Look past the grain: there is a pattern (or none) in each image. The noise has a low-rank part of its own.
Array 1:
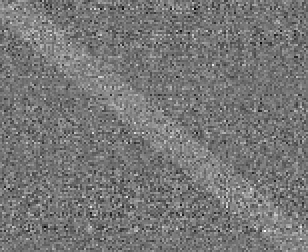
a diagonal band
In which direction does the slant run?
top left to bottom right
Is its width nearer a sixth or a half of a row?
a sixth
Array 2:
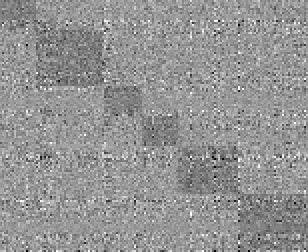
blocks along the diagonal
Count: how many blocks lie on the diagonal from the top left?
6
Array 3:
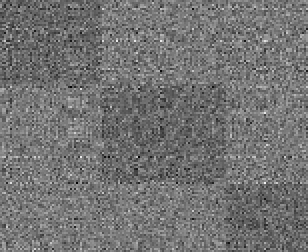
blocks along the diagonal
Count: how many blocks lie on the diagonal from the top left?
3
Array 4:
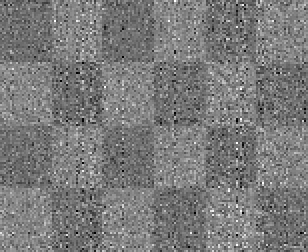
a checkerboard
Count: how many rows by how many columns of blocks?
4 by 6
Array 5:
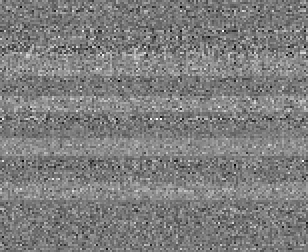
bands of rows
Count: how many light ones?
4
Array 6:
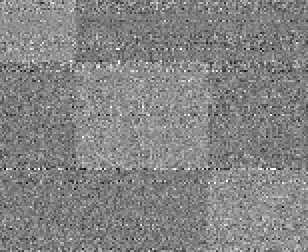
blocks along the diagonal
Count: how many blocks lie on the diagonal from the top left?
3
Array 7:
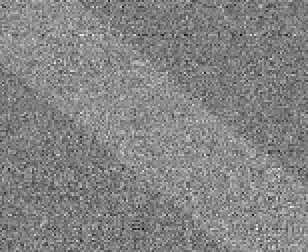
a diagonal band
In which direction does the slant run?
top left to bottom right
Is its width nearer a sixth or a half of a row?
a half
